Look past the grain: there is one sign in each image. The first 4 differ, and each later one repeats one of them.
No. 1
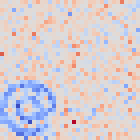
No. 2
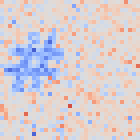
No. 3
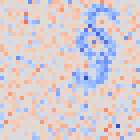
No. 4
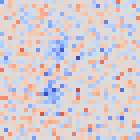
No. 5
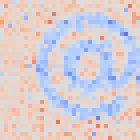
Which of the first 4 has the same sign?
1
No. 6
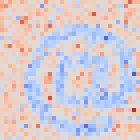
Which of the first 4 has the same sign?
1
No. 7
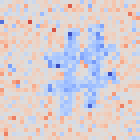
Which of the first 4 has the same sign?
2
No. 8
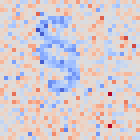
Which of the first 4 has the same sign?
3
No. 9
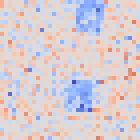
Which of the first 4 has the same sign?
4
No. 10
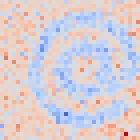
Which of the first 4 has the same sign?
1
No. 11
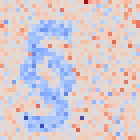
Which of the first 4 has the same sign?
3
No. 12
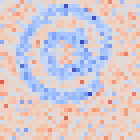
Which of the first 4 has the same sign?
1
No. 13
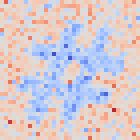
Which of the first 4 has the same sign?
2
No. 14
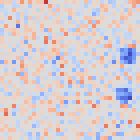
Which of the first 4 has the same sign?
4
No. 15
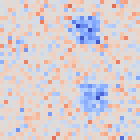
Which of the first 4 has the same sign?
4
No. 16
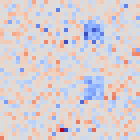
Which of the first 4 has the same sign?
4
